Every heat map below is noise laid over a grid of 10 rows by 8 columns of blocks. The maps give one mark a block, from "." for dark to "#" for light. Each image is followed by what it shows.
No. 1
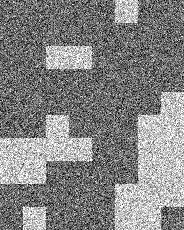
. . . . . # . .
. . . . . . . .
. . # # . . . .
. . . . . . . .
. . . . . . . #
. . # . . . # #
# # # # . . # #
# # . . . . # #
. . . . . # # #
. # . . . # # .
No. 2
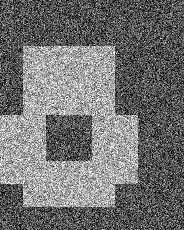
. . . . . . . .
. . . . . . . .
. # # # # . . .
. # # # # . . .
. # # # # . . .
# # . . # # . .
# # . . # # . .
# # # # # # . .
. # # # # . . .
. . . . . . . .
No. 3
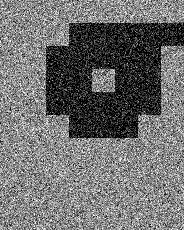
# # # # # # # #
# # # . . . . .
# # . . . . . #
# # . . # . . #
# # . . . . . #
# # # . . . # #
# # # # # # # #
# # # # # # # #
# # # # # # # #
# # # # # # # #
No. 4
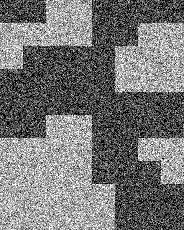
. . # # . . . .
# # # # . . # #
# . . . . # # #
. . . . . # # #
. . . . . . . .
. . # # . . . .
# # # # . . # #
# # # # . . . #
# # # # # . . .
# # # # # . . .
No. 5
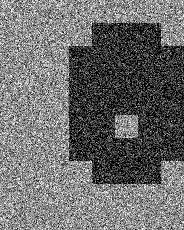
# # # # # # # #
# # # # . . . #
# # # . . . . .
# # # . . . . .
# # # . . . . .
# # # . . # . .
# # # . . . . .
# # # # . . . #
# # # # # # # #
# # # # # # # #
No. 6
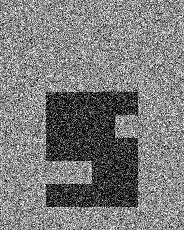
# # # # # # # #
# # # # # # # #
# # # # # # # #
# # # # # # # #
# # . . . . # #
# # . . . # # #
# # . . . . # #
# # # # . . # #
# # . . . . # #
# # # # # # # #
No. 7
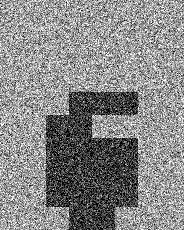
# # # # # # # #
# # # # # # # #
# # # # # # # #
# # # # # # # #
# # # . . . # #
# # . . # # # #
# # . . . . # #
# # . . . . # #
# # . . . . # #
# # # . . # # #
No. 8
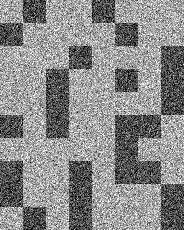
# . # # . # # #
. # # # # . # #
# # # . # # # .
# # . # # . # .
# # . # # # # .
. # . # # . . #
# # # # # . # #
. # # . # . . #
. # # . # # # .
# . # . # # # .
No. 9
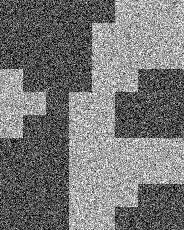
. . . . . # # #
. . . . # # # #
. . . . # # # #
# . . . # # . .
# # . # # . . .
# . . # # . . .
. . . # # # # #
. . . # # # # #
. . . # # # . .
. . . # # . . .
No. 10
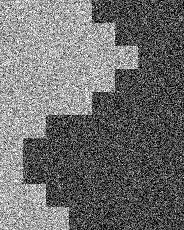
# # # # . . . .
# # # # # . . .
# # # # # # . .
# # # # # . . .
# # # # . . . .
# # . . . . . .
# . . . . . . .
# . . . . . . .
# # . . . . . .
# # # . . . . .
